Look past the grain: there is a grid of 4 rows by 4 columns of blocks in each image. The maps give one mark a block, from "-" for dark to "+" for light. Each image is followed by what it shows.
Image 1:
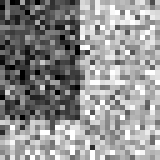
- - + +
- - + +
- - + +
+ + + +
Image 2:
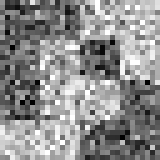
- - + +
- + - +
- + + -
+ + - -
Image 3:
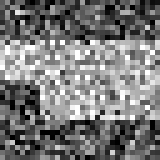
- - - -
+ + + +
- + + +
- - - -
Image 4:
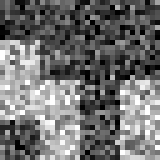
- - - -
+ - - -
+ + - +
- + - +
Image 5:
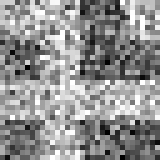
+ + - +
- + - -
+ + + +
- + - -
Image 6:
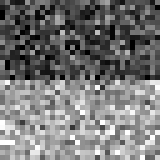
- - - -
- - - -
+ + + +
+ + + +
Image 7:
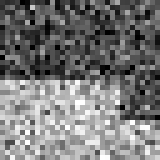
- - - -
- - - -
+ + + -
+ + + +
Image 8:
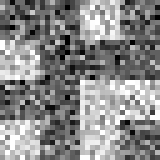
- - + -
+ - - -
- - + +
+ - + -
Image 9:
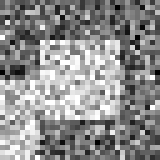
- - - -
- + + -
+ + + -
+ - - -
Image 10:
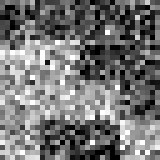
- - - -
+ + - -
+ + + -
+ - - +
